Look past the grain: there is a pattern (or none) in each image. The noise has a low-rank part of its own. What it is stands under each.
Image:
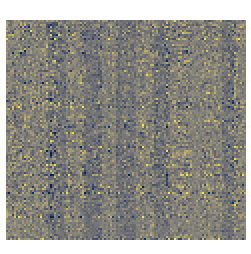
bands of columns
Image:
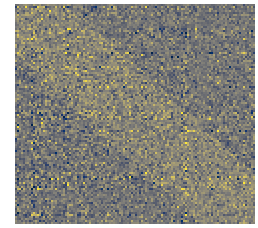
a diagonal band
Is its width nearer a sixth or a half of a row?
a half
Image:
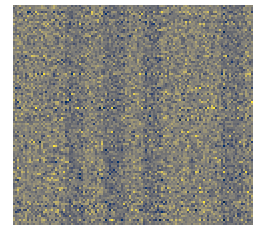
bands of columns
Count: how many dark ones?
4
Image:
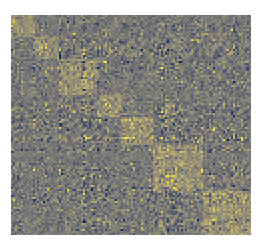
blocks along the diagonal
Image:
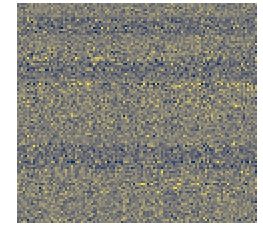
bands of rows
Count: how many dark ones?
3
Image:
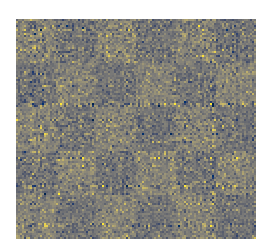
a checkerboard
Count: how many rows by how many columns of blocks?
5 by 6
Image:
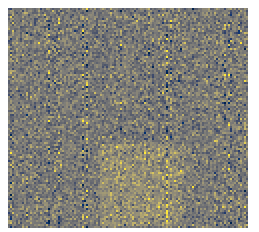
one block
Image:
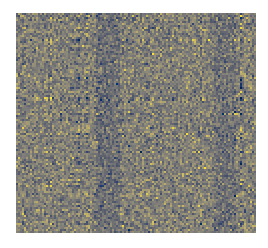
bands of columns
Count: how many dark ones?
2
